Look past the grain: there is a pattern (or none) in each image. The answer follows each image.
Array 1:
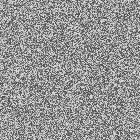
only noise
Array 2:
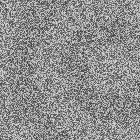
rings round one point
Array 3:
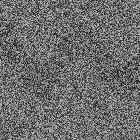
a wavy band
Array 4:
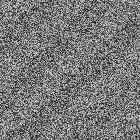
diagonal stripes
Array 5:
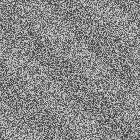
diagonal stripes
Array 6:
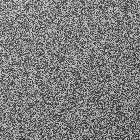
a smooth slope
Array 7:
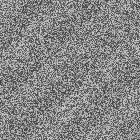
diagonal stripes
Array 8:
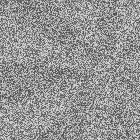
spokes from one point
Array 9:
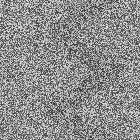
a wavy band
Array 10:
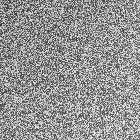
a smooth slope
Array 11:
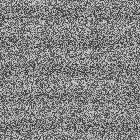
horizontal stripes
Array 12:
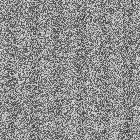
vertical stripes
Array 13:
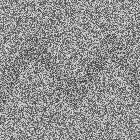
a wavy band
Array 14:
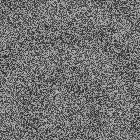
rings round one point
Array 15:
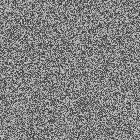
only noise
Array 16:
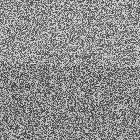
a sharp edge
